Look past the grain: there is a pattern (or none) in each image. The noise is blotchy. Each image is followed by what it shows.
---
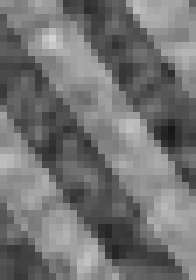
diagonal stripes
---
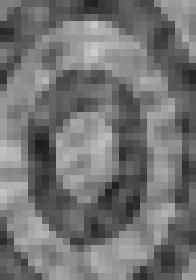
rings round one point
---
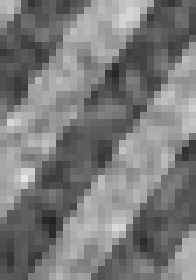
diagonal stripes
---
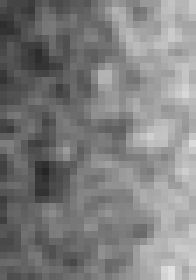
a smooth slope
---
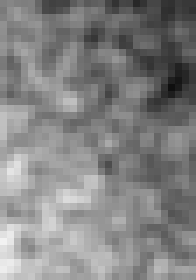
a smooth slope
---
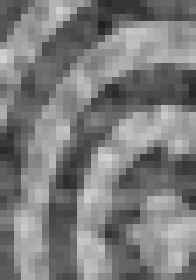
rings round one point
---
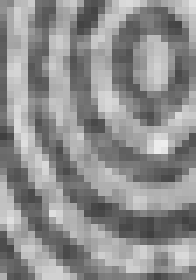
rings round one point
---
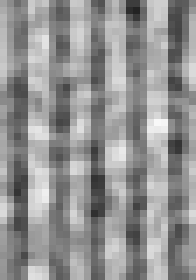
vertical stripes
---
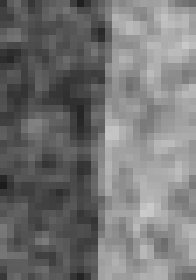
a sharp edge
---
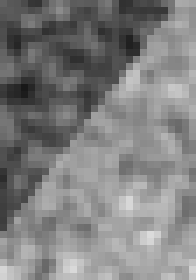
a sharp edge
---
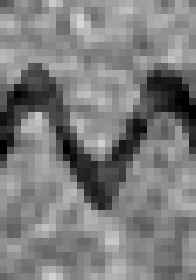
a wavy band
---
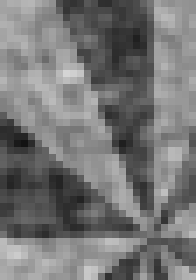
spokes from one point
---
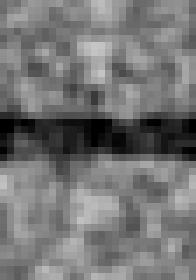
one horizontal stripe
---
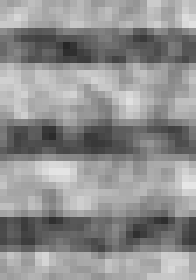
horizontal stripes
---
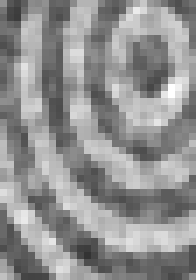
rings round one point
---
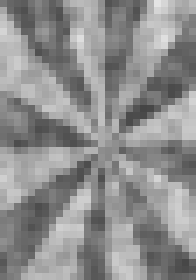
spokes from one point
